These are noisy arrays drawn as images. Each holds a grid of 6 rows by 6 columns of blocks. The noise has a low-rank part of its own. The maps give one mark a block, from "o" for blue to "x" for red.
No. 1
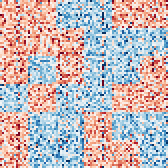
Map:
xxooxx
xxxooo
xoxoox
oxooxx
xooxoo
xooxxo
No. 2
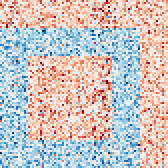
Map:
xxxxxx
ooooox
oxxxox
oxxxox
oxxxox
ooooox
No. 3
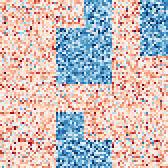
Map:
xxxoxo
xxooxo
xxooxx
xxxxxx
xxoxxx
xxooxx
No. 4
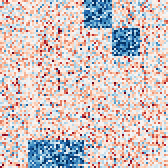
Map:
xxxoxx
xxxxox
xxxxxx
xxxxxx
xxxxxx
xooxxx
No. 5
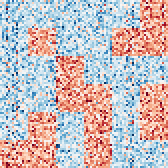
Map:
ooooox
oxooxx
ooxooo
ooxxox
oxoxox
xxoxoo
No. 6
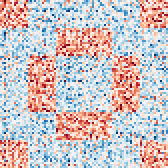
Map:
xoooox
ooxxoo
oxooxo
oxooxo
ooxxoo
xoooox
